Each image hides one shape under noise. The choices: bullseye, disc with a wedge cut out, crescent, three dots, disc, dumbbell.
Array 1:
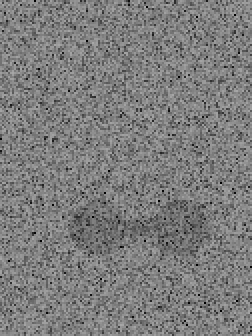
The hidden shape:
dumbbell
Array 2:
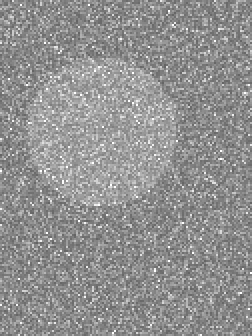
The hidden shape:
disc
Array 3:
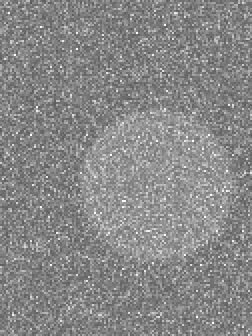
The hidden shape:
disc
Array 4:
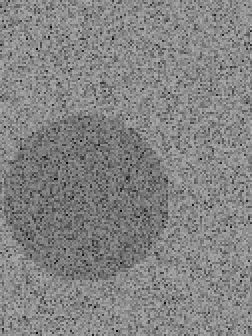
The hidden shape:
disc
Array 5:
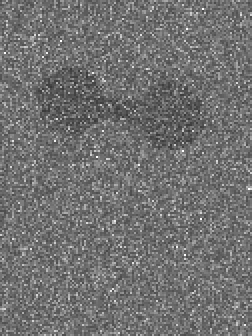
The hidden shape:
dumbbell
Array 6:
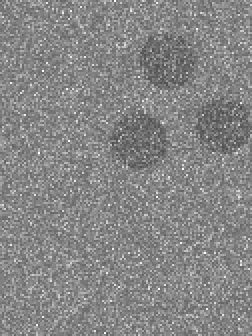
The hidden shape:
three dots
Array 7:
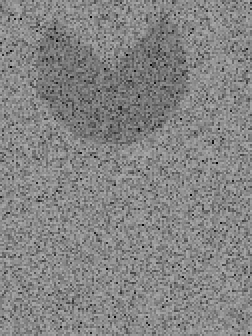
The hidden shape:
disc with a wedge cut out
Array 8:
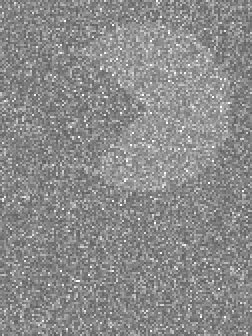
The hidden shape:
disc with a wedge cut out
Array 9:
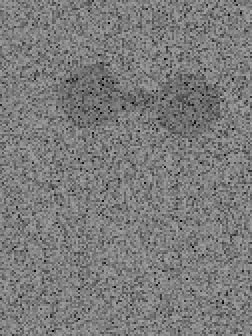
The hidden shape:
dumbbell
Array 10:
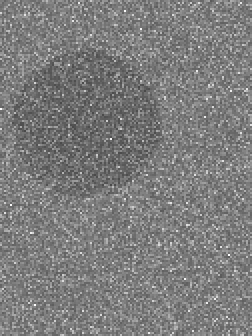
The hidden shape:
disc
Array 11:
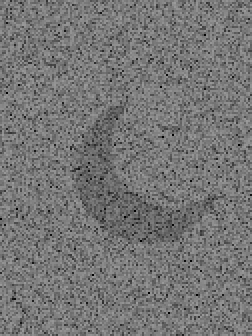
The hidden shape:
crescent
